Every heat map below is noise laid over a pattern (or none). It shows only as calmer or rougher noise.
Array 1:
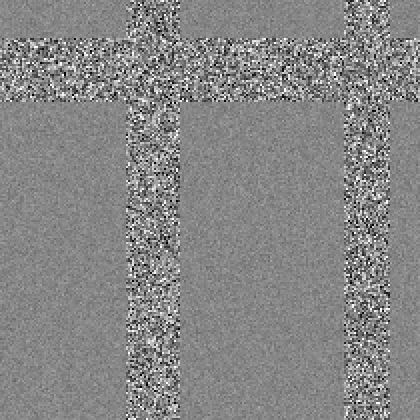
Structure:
bands of rows crossing bands of columns
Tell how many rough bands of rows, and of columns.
1 and 2
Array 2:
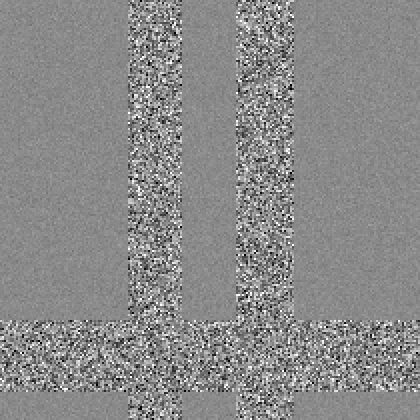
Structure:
bands of rows crossing bands of columns
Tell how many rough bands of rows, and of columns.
1 and 2
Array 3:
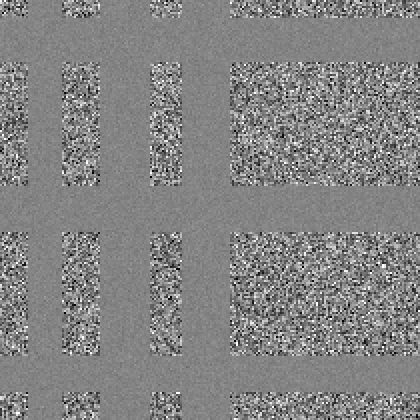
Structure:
bands of rows crossing bands of columns
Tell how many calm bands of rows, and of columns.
3 and 3
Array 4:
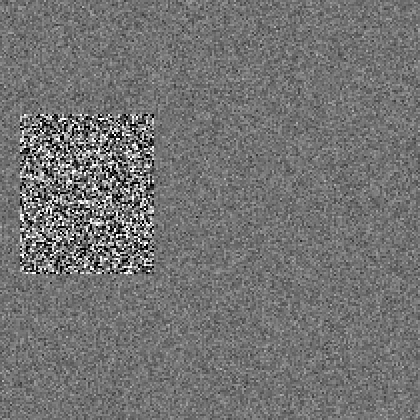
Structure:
one block
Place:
middle left
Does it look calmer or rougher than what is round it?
rougher
